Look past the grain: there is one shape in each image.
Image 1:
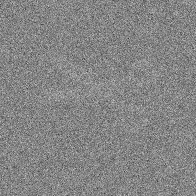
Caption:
light pair of scissors
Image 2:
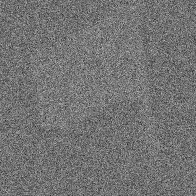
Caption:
light flag
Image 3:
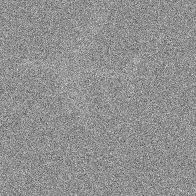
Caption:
light airplane
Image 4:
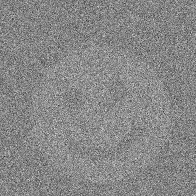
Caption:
light smiling face
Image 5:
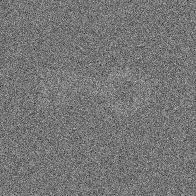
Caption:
light key
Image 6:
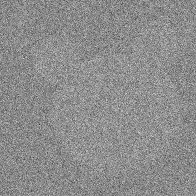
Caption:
light bear's head
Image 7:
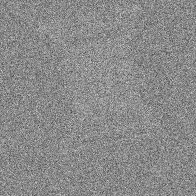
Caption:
light chess rook
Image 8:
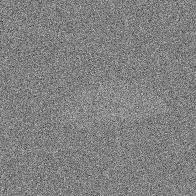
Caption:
light umbrella
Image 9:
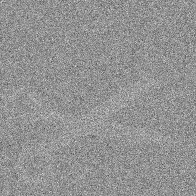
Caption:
light pair of scissors
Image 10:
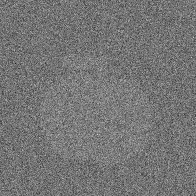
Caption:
light apple
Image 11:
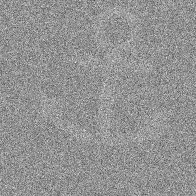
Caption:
light anchor
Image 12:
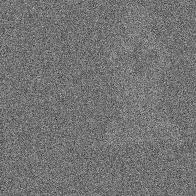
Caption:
light chess bishop
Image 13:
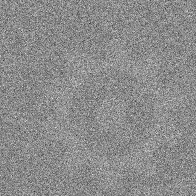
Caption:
light gear
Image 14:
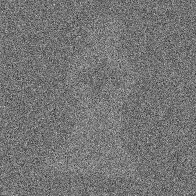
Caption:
light chess bishop
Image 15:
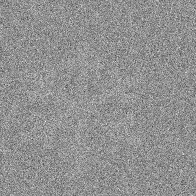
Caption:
light snowflake
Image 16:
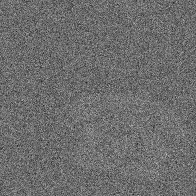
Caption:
light telephone
